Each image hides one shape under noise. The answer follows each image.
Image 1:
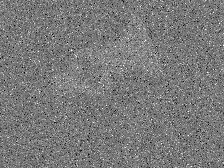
chess bishop
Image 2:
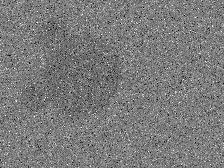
bear's head
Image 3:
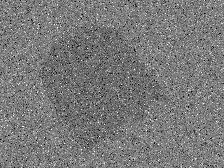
ghost
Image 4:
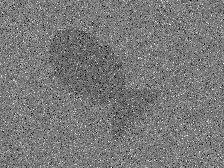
fish
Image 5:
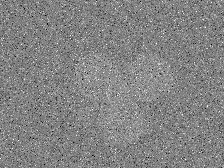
club
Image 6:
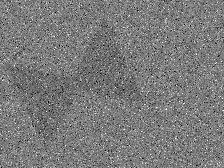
bow tie
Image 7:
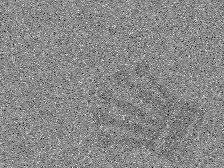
chess queen
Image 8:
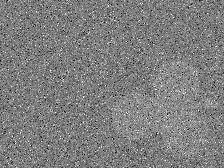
club
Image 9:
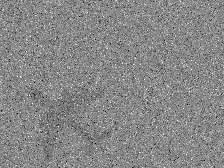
airplane
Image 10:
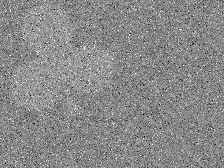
club
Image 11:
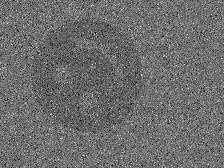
smiling face
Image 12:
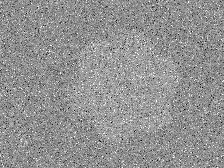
flower
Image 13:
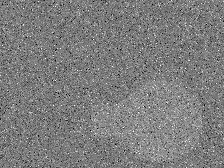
light bulb
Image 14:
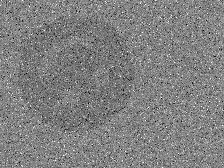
smiling face
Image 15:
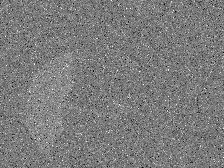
umbrella
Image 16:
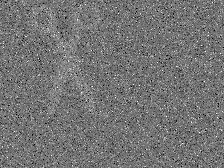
pair of scissors
